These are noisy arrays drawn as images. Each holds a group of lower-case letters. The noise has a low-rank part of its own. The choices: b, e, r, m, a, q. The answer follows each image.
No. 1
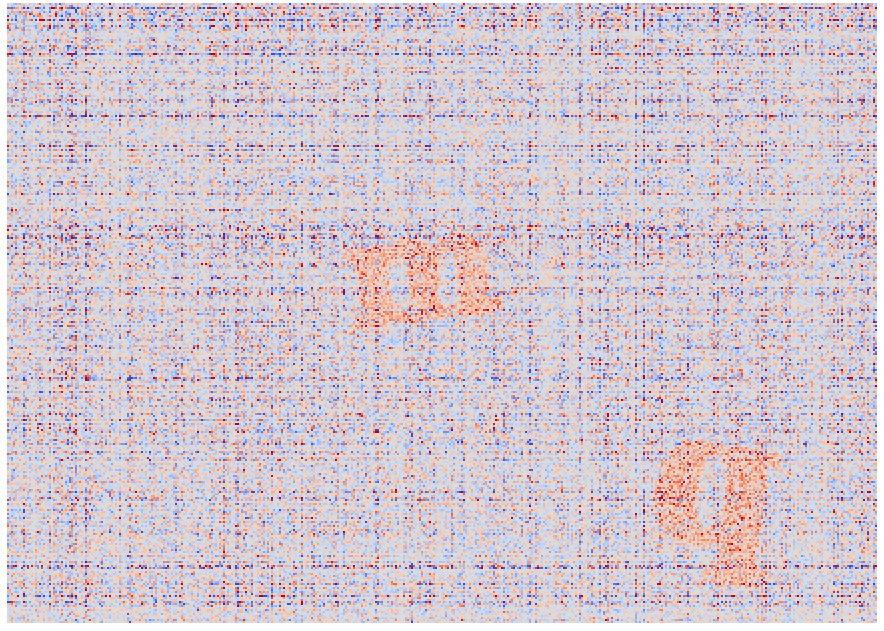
centre: m; bottom right: q
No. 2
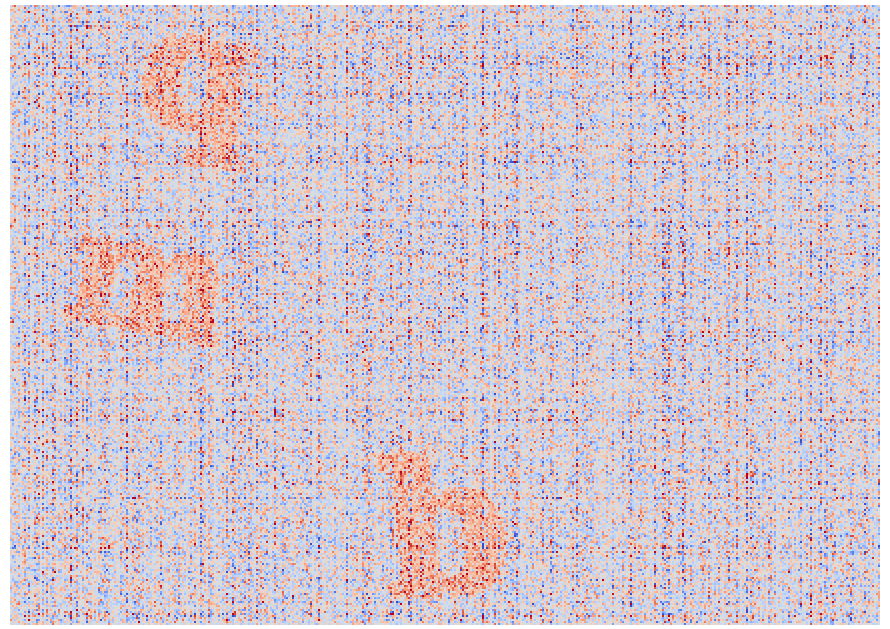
top left: q; middle left: m; bottom middle: b
